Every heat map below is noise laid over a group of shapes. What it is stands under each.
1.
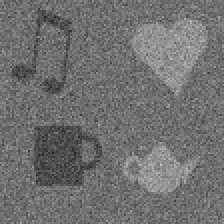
top left: dark pair of musical notes; top right: light heart; bottom left: dark cup; bottom right: light teapot
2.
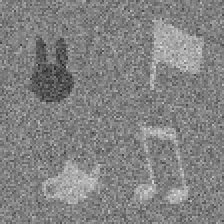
top left: dark rabbit's head; top right: light flag; bottom left: light teapot; bottom right: light pair of musical notes
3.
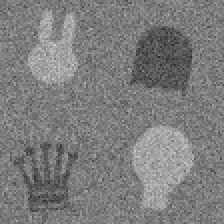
top left: light rabbit's head; top right: dark ghost; bottom left: dark chess queen; bottom right: light light bulb
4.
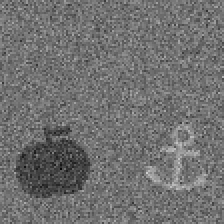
bottom left: dark apple; bottom right: light anchor
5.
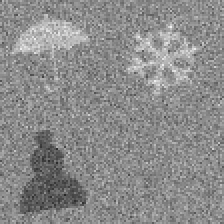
top left: light umbrella; top right: light snowflake; bottom left: dark chess pawn
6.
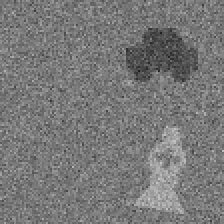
top right: dark car; bottom right: light chess bishop
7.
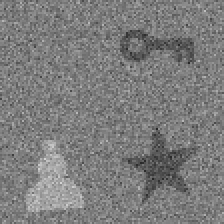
top right: dark key; bottom left: light chess pawn; bottom right: dark star
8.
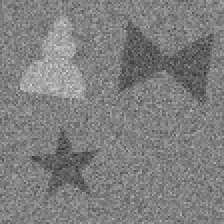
top left: light chess pawn; top right: dark bow tie; bottom left: dark star
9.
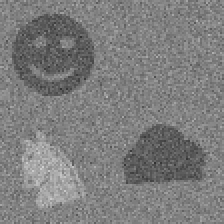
top left: dark smiling face; bottom left: light chess knight; bottom right: dark cloud
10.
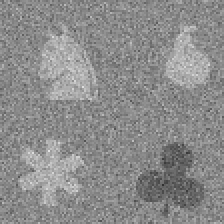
top left: light chess knight; top right: light pear; bottom left: light asterisk; bottom right: dark club
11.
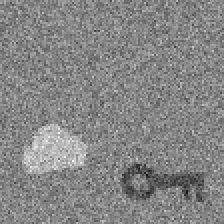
bottom left: light cloud; bottom right: dark key
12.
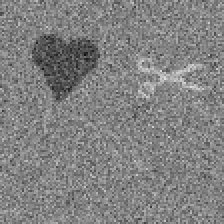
top left: dark heart; top right: light pair of scissors
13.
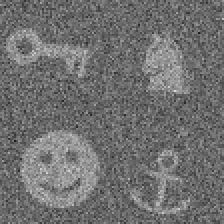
top left: light key; top right: light chess knight; bottom left: light smiling face; bottom right: light anchor
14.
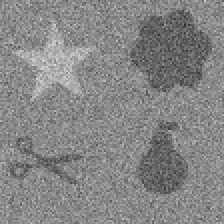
top left: light star; top right: dark flower; bottom left: dark pair of scissors; bottom right: dark pear
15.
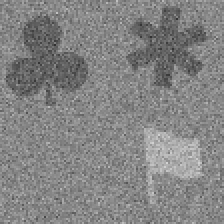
top left: dark club; top right: dark asterisk; bottom right: light flag
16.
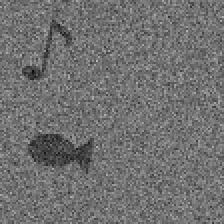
top left: dark musical note; bottom left: dark fish
